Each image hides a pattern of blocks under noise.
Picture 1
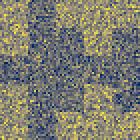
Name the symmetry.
top and bottom mirror each other
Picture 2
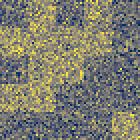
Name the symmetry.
mirrored about the diagonal from the top left
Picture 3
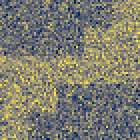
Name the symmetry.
the same after a half turn
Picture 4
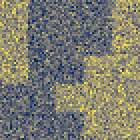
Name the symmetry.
no symmetry
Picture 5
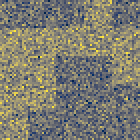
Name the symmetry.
no symmetry
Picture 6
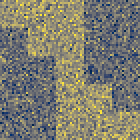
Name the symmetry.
the same after a half turn
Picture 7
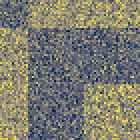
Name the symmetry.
mirrored about the diagonal from the top left
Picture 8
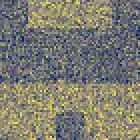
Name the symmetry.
left and right mirror each other
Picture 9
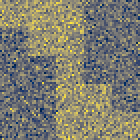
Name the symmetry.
the same after a half turn
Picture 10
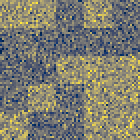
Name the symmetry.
no symmetry
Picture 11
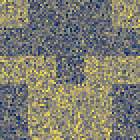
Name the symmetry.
left and right mirror each other
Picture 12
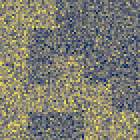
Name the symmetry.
no symmetry
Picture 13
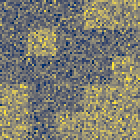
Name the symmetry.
mirrored about the diagonal from the top left
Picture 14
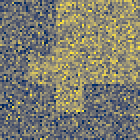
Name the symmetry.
mirrored about the diagonal from the bottom left
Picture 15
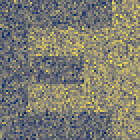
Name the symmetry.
top and bottom mirror each other
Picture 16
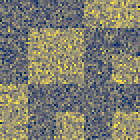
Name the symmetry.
mirrored about the diagonal from the top left
